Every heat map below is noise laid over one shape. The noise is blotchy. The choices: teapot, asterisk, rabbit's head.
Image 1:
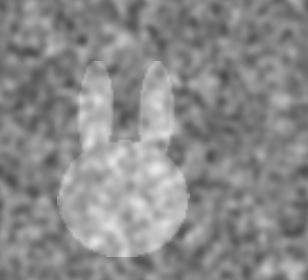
rabbit's head
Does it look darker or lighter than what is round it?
lighter
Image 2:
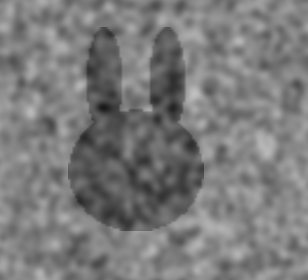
rabbit's head
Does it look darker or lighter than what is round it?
darker
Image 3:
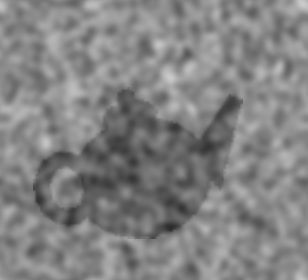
teapot
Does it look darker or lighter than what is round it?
darker
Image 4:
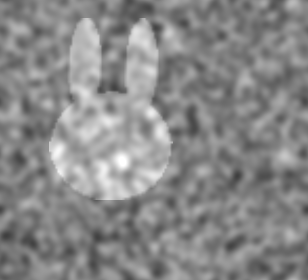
rabbit's head
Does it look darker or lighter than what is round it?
lighter
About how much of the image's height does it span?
two thirds
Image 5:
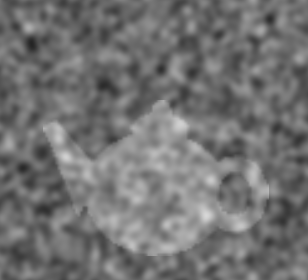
teapot
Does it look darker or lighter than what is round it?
lighter
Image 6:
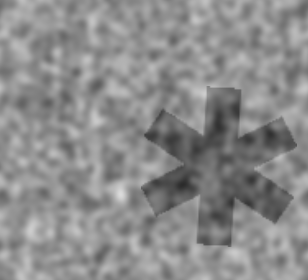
asterisk
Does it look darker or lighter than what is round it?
darker
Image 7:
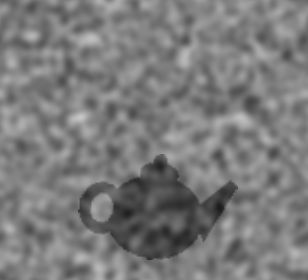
teapot
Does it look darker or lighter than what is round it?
darker
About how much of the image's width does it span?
half
